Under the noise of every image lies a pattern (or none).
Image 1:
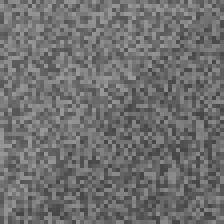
a sharp edge
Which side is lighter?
top left
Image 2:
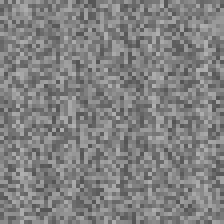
vertical stripes
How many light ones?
5
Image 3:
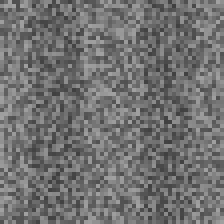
vertical stripes
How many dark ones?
2
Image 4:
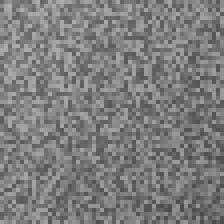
a smooth slope
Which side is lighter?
top left
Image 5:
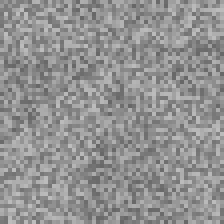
spokes from one point
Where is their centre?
top middle
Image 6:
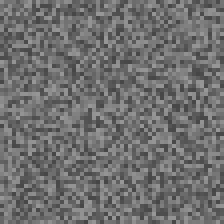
only noise
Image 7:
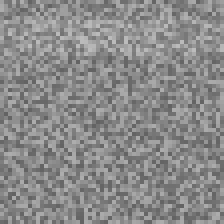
one horizontal stripe
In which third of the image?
top
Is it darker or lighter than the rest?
lighter
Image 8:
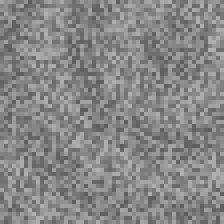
rings round one point
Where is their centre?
top right
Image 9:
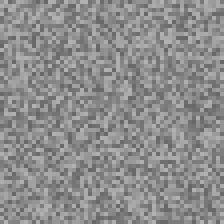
only noise
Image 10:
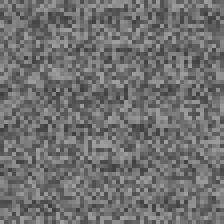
horizontal stripes
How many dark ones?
6
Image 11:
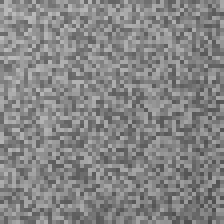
a smooth slope
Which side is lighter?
top left
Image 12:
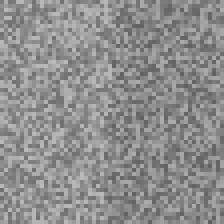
a sharp edge
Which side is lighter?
left
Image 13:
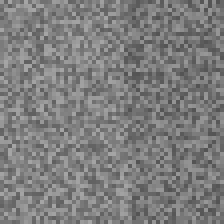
a sharp edge
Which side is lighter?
left
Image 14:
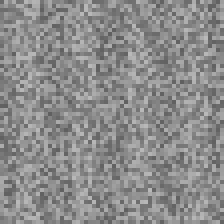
vertical stripes
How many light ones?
4
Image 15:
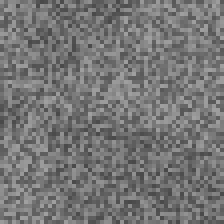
spokes from one point
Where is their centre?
middle left
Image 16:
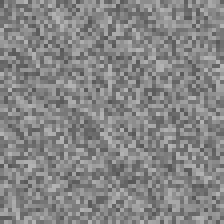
diagonal stripes
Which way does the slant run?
top left to bottom right
